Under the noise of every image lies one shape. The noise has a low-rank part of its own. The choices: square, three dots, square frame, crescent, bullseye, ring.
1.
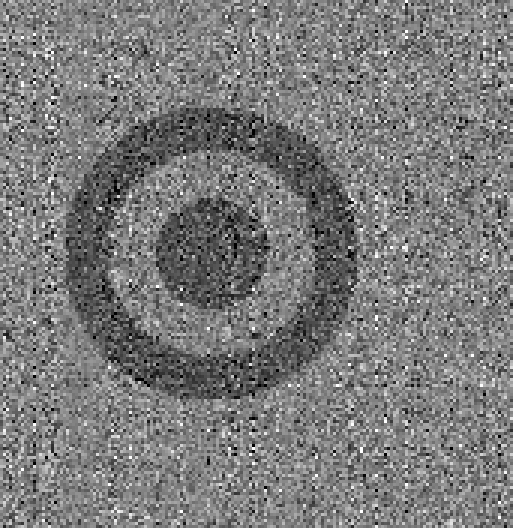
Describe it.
dark bullseye
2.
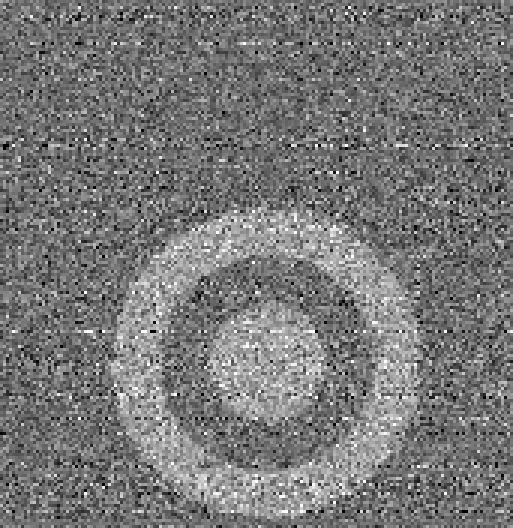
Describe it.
light bullseye
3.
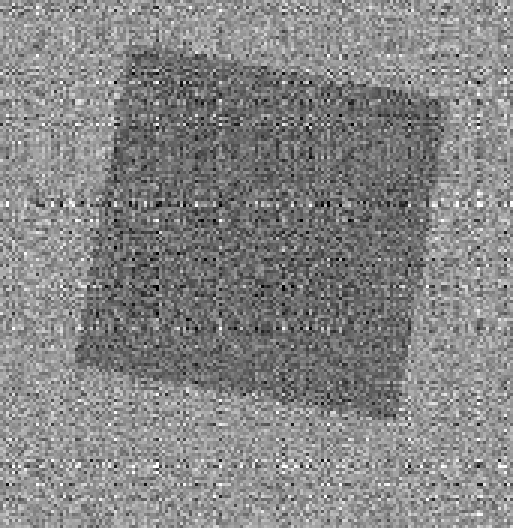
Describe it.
dark square
